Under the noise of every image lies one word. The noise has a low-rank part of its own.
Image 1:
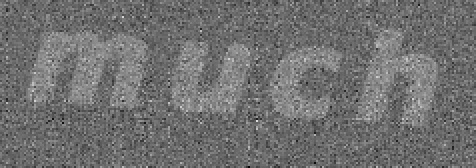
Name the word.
much
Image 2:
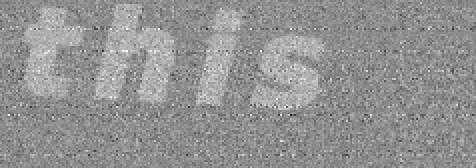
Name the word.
this
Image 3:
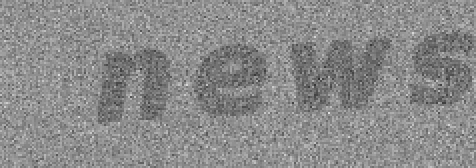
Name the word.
news
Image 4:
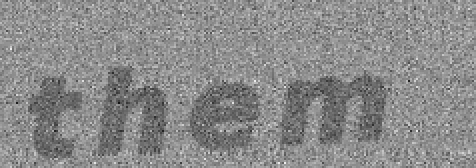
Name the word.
them
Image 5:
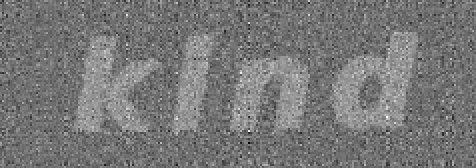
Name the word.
kind
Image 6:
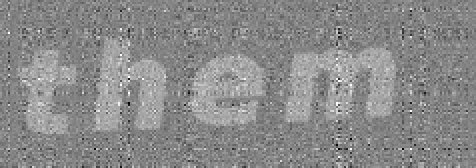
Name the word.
them
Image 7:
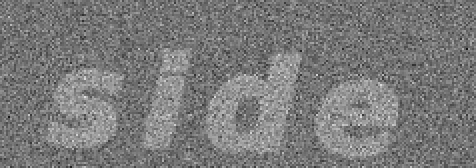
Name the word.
side
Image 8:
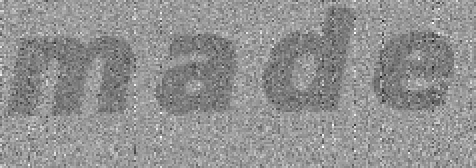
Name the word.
made
